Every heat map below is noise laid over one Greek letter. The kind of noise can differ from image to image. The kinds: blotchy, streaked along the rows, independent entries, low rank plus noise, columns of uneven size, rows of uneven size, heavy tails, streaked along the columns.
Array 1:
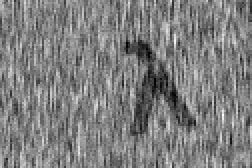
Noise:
streaked along the columns
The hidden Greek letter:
lambda
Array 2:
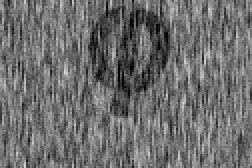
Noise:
streaked along the columns
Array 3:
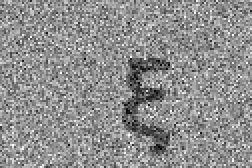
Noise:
independent entries
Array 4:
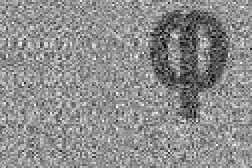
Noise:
low rank plus noise
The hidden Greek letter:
phi
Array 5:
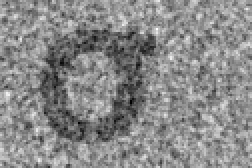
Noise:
blotchy
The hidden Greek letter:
sigma
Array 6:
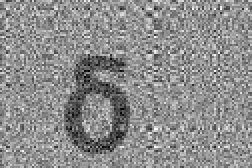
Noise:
low rank plus noise
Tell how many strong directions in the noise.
one
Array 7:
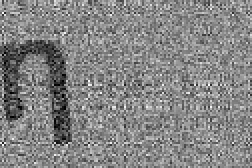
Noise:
low rank plus noise
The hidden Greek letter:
eta
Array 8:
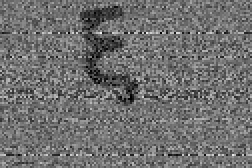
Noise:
rows of uneven size
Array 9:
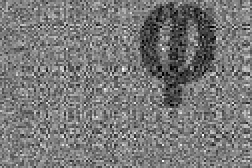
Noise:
low rank plus noise
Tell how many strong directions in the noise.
one
